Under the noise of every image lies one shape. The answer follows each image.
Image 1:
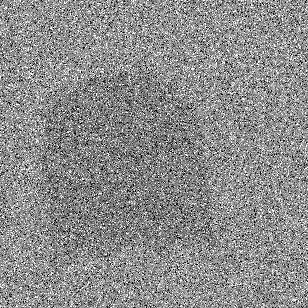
ghost
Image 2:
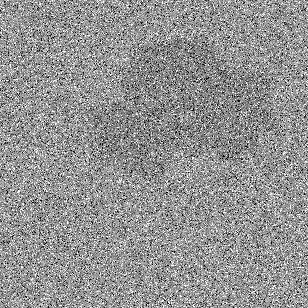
car
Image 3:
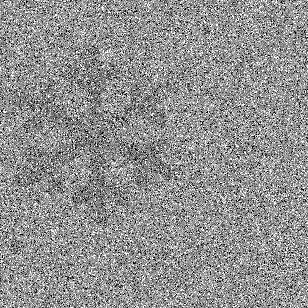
snowflake
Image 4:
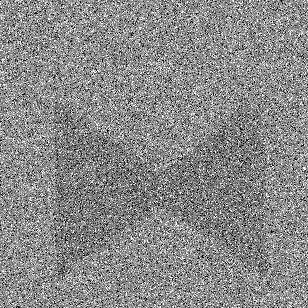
bow tie
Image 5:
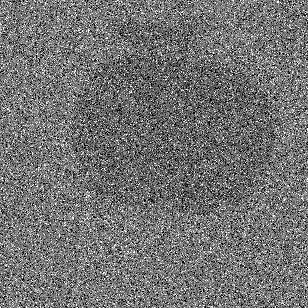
apple
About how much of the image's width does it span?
two thirds
